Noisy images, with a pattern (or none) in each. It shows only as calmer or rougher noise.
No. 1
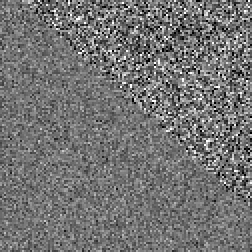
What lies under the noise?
a sharp edge
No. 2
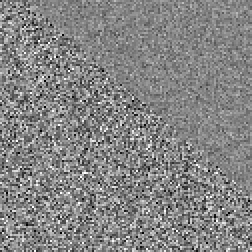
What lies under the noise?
a sharp edge
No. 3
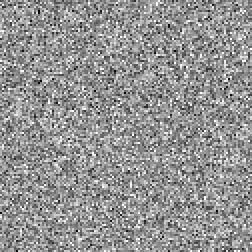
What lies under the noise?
only noise
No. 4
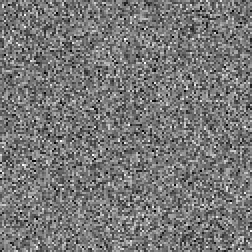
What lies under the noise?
only noise
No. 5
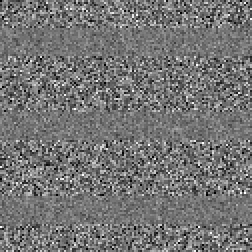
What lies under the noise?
horizontal stripes
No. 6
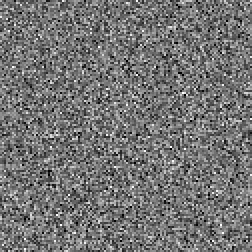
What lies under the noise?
only noise
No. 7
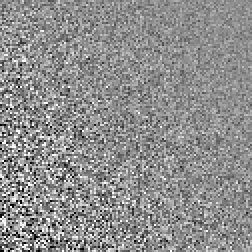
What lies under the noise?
a smooth slope
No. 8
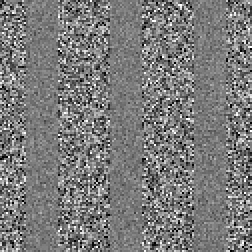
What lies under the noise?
vertical stripes
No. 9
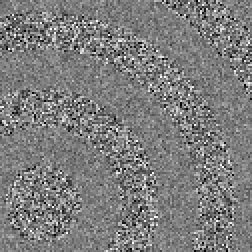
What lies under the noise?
rings round one point
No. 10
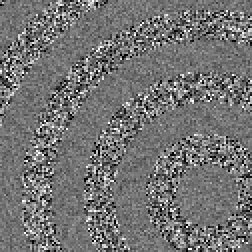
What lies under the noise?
rings round one point
